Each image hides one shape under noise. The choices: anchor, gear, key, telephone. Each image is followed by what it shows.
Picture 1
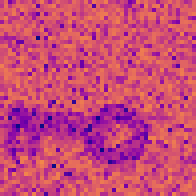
key
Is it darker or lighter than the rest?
darker
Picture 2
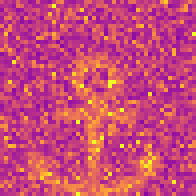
anchor
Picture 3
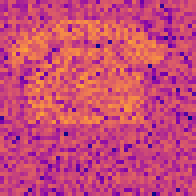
telephone
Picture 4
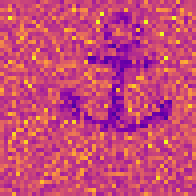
anchor
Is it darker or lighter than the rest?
darker
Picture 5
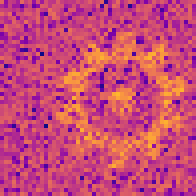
gear
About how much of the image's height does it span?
two thirds
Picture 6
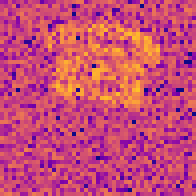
telephone
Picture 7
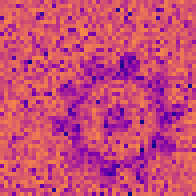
gear
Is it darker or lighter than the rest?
darker
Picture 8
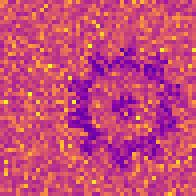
gear
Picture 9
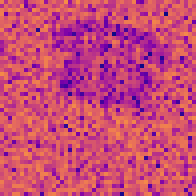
telephone
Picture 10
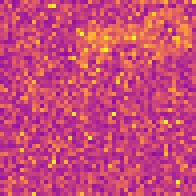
key
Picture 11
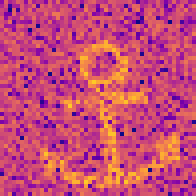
anchor
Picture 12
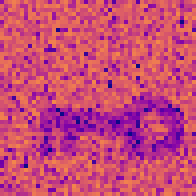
key
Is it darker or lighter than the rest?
darker
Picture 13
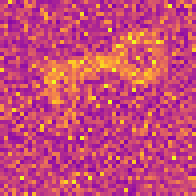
key
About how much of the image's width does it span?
two thirds
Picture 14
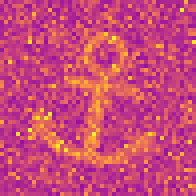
anchor
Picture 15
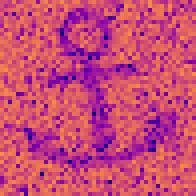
anchor
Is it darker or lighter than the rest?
darker
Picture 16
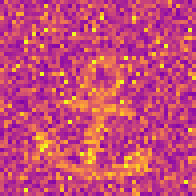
anchor
